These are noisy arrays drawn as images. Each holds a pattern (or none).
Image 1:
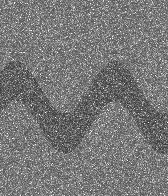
a wavy band
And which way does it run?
left to right
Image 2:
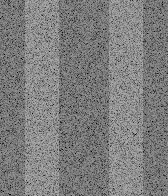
vertical stripes
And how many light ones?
2
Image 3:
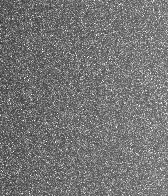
a smooth slope
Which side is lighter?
right
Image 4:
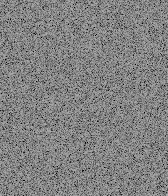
only noise
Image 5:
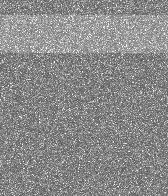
one horizontal stripe
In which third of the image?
top
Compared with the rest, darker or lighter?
lighter
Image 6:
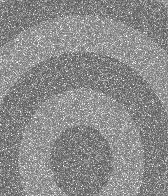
rings round one point
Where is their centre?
bottom middle
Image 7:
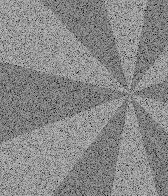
spokes from one point
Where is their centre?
middle right
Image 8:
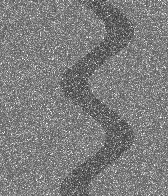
a wavy band
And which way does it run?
top to bottom
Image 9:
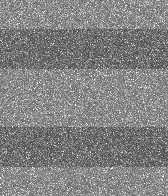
horizontal stripes
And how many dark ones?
2
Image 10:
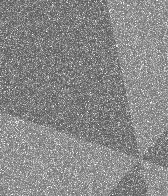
spokes from one point
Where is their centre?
bottom right
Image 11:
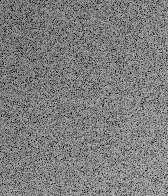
a smooth slope
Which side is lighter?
bottom right
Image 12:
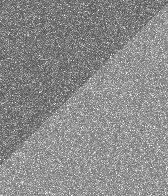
a sharp edge
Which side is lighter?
bottom right
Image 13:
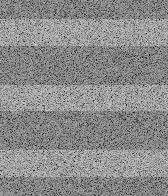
horizontal stripes
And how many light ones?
3
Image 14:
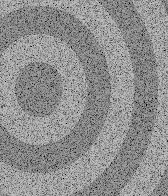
rings round one point
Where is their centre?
middle left
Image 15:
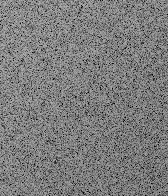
a smooth slope
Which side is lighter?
top left
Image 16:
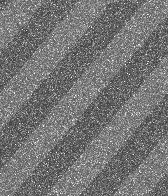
diagonal stripes
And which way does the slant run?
bottom left to top right
